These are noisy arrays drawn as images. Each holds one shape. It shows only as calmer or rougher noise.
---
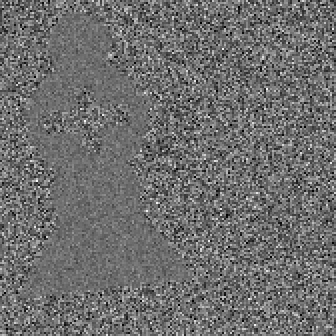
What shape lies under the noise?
chess bishop
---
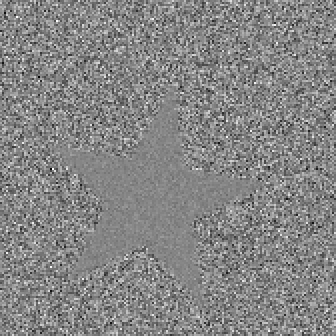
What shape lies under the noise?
star
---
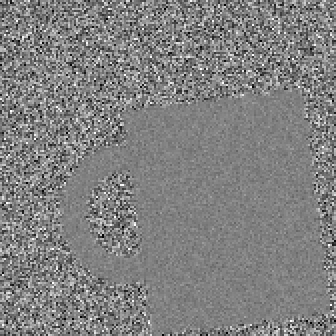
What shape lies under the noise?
cup
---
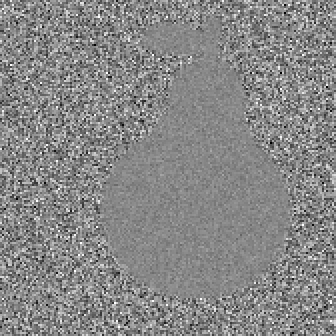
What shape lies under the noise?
pear
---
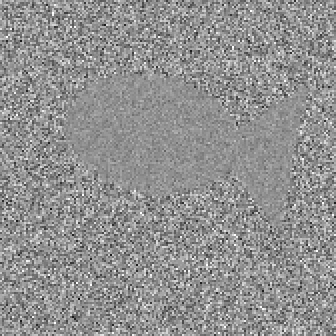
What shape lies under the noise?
fish
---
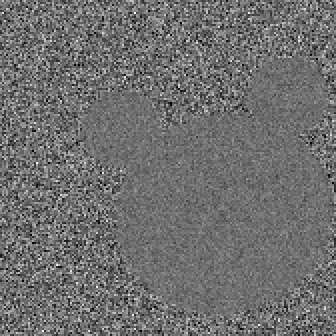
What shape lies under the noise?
bear's head
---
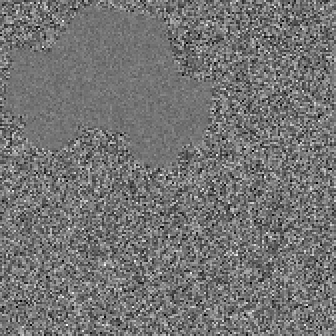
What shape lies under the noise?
car
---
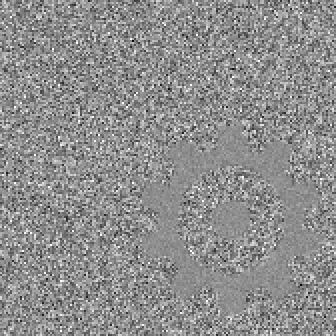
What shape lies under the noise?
gear
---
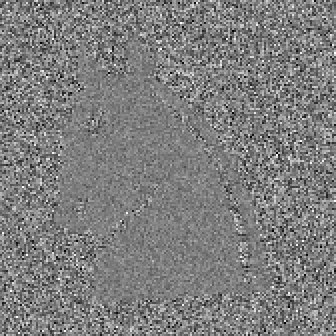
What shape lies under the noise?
chess knight
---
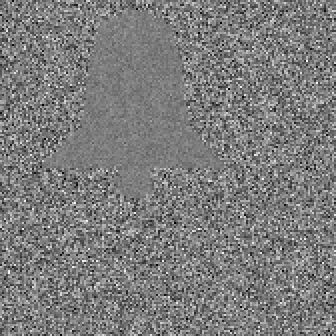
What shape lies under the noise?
bell
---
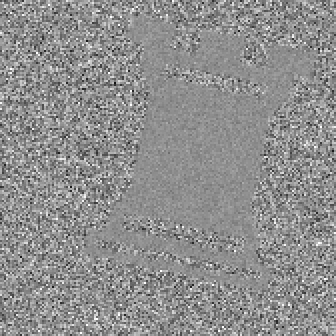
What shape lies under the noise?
chess rook
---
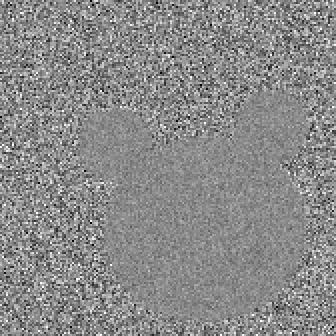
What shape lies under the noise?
bear's head
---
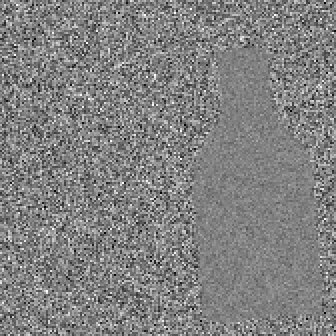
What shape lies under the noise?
bottle
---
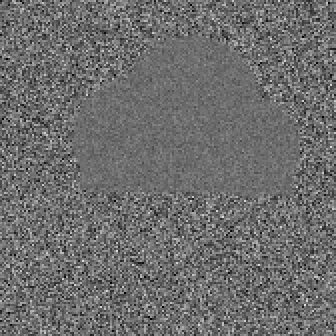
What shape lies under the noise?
cloud
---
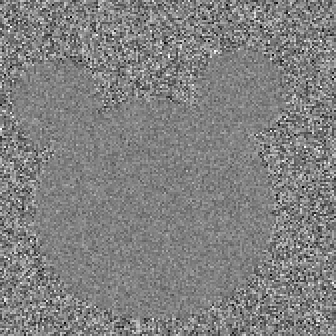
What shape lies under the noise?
bear's head
